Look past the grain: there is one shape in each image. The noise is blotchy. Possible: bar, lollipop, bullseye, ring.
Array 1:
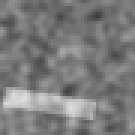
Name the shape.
bar
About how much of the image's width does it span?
two thirds
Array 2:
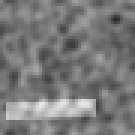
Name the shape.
bar
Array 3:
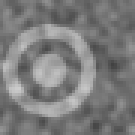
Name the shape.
bullseye
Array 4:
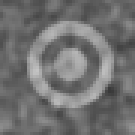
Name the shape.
bullseye
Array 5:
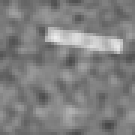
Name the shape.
bar
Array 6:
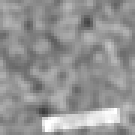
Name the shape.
bar
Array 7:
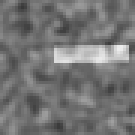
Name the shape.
bar
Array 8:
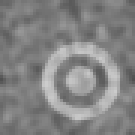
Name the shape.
bullseye
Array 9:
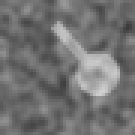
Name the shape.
lollipop
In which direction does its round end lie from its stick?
down and right
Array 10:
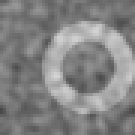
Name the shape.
ring
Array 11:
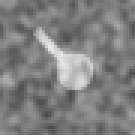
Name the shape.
lollipop
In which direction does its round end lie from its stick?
down and right
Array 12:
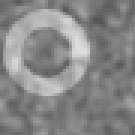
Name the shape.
ring
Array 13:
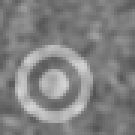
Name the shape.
bullseye
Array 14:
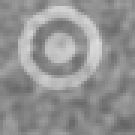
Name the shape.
bullseye
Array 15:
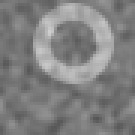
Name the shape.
ring
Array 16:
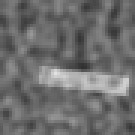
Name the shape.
bar
